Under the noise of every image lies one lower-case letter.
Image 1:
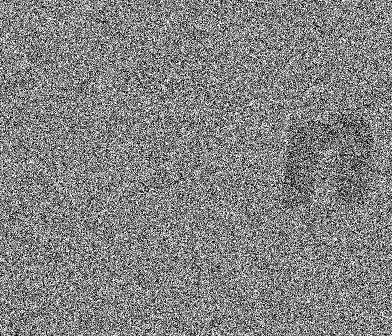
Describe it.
dark n, middle right
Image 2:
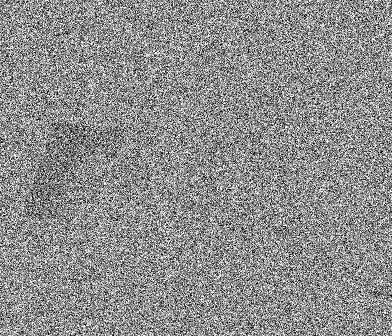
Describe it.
dark r, middle left
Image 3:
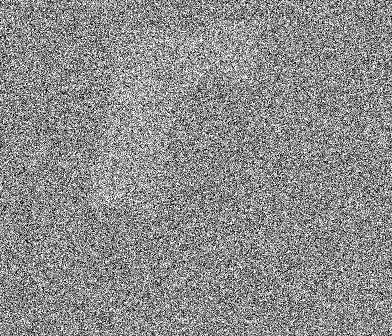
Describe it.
light r
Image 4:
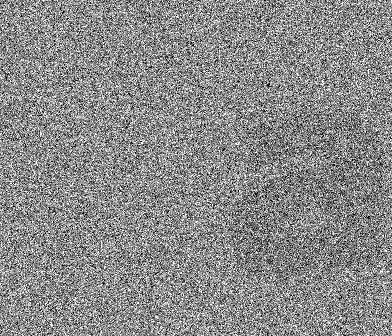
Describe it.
dark a
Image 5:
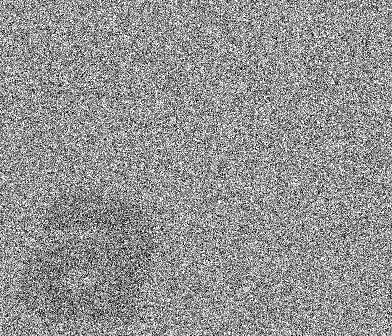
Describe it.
dark a, bottom left
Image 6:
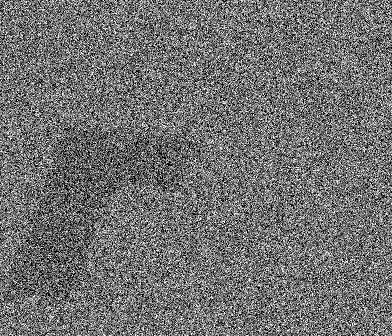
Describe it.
dark r
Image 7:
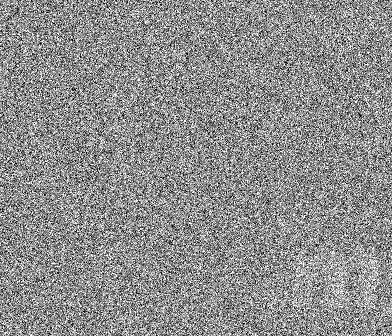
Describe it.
light m, bottom right
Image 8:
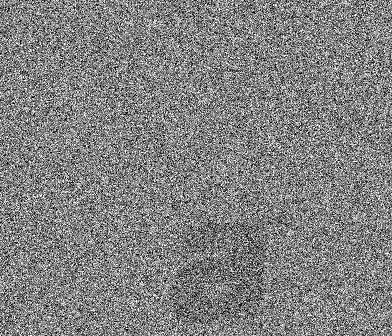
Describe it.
dark a, bottom middle
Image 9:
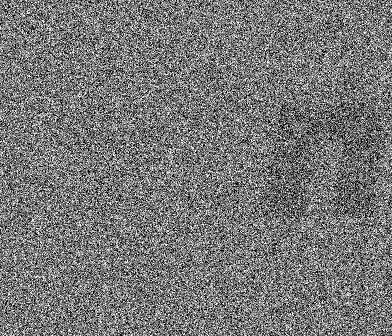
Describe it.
dark n, middle right
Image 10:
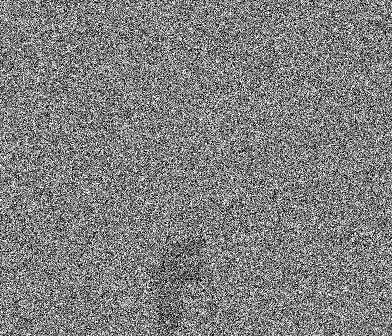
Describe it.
dark f, bottom middle
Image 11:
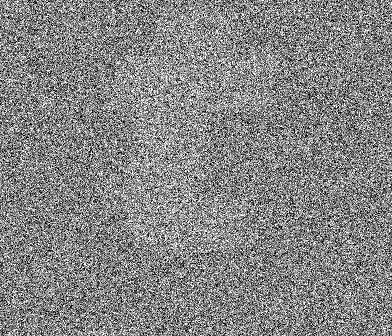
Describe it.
light t
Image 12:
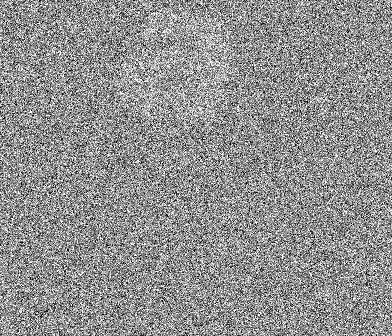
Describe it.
light a, top middle
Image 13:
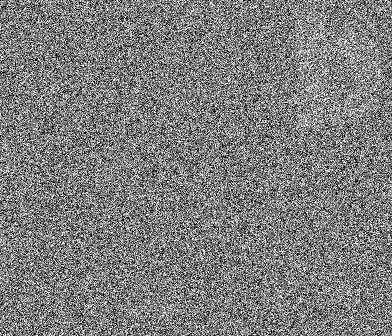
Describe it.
light b, top right
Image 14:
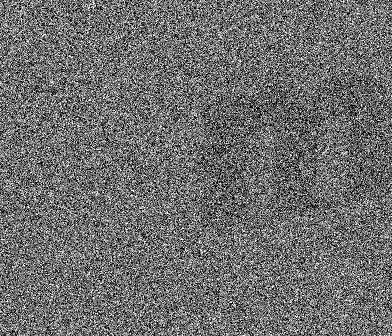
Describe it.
dark m
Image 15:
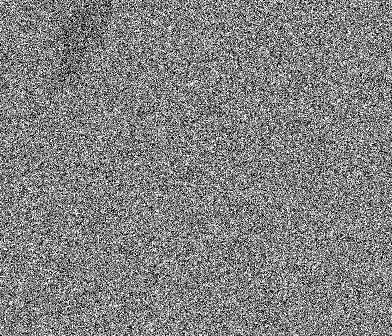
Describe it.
dark f, top left
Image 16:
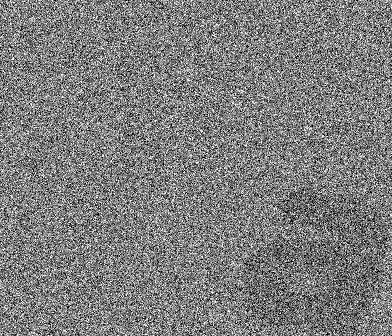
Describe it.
dark a, bottom right
